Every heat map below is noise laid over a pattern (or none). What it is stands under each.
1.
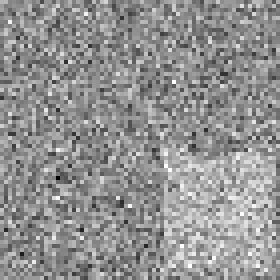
one block
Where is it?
bottom right
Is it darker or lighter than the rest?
lighter
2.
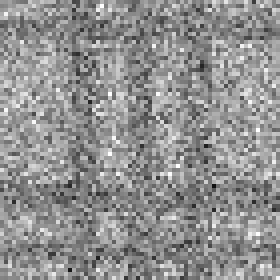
bands of rows crossing bands of columns
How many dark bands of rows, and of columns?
3 and 3
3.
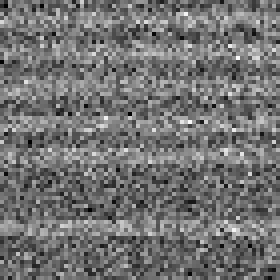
bands of rows
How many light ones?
6
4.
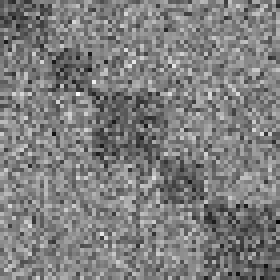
blocks along the diagonal
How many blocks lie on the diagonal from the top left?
5
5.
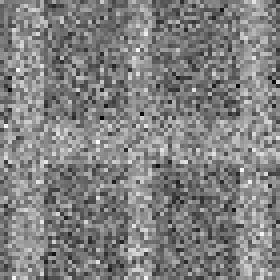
bands of rows crossing bands of columns
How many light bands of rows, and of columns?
1 and 3
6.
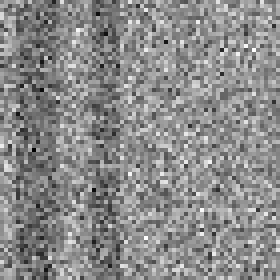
bands of columns
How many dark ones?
2
